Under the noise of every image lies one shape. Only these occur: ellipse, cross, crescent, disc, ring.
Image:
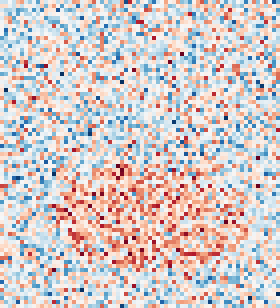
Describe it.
red ellipse
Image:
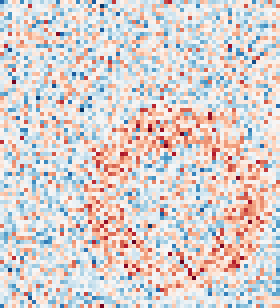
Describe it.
red ring
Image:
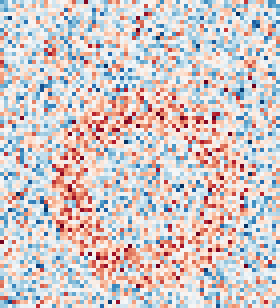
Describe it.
red ring
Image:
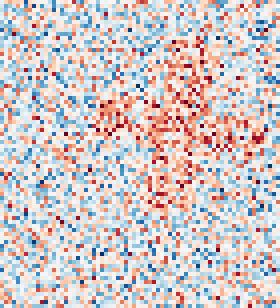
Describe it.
red cross
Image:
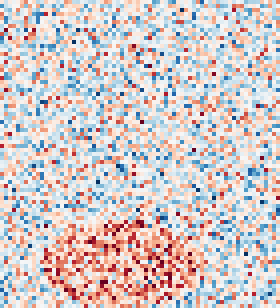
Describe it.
red ellipse
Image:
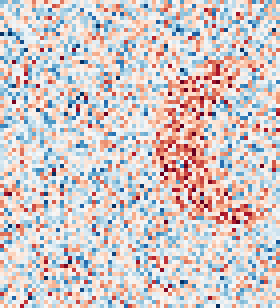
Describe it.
red crescent
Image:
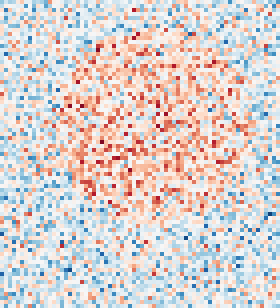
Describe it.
red disc
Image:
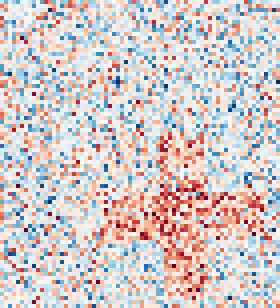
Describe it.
red cross
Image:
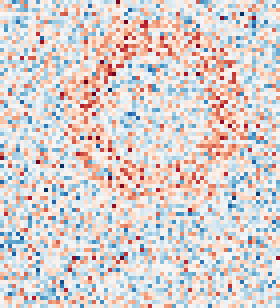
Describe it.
red ring
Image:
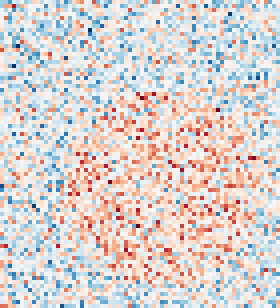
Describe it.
red disc
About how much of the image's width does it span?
two thirds
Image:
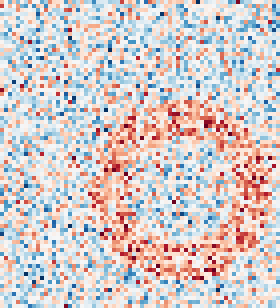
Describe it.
red ring
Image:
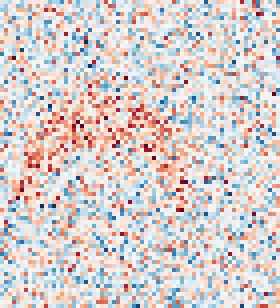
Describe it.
red crescent
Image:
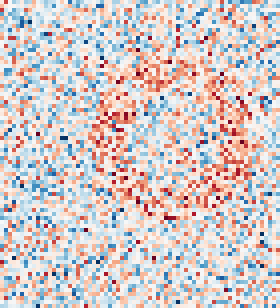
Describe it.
red ring
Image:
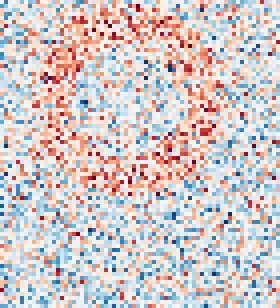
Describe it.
red ring
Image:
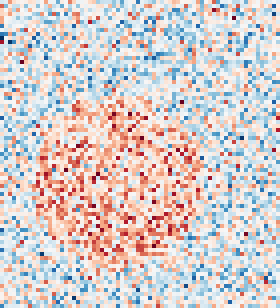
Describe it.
red disc
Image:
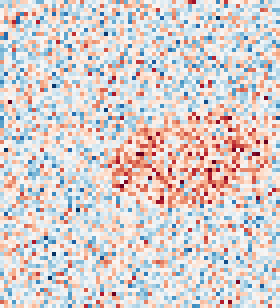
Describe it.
red ellipse
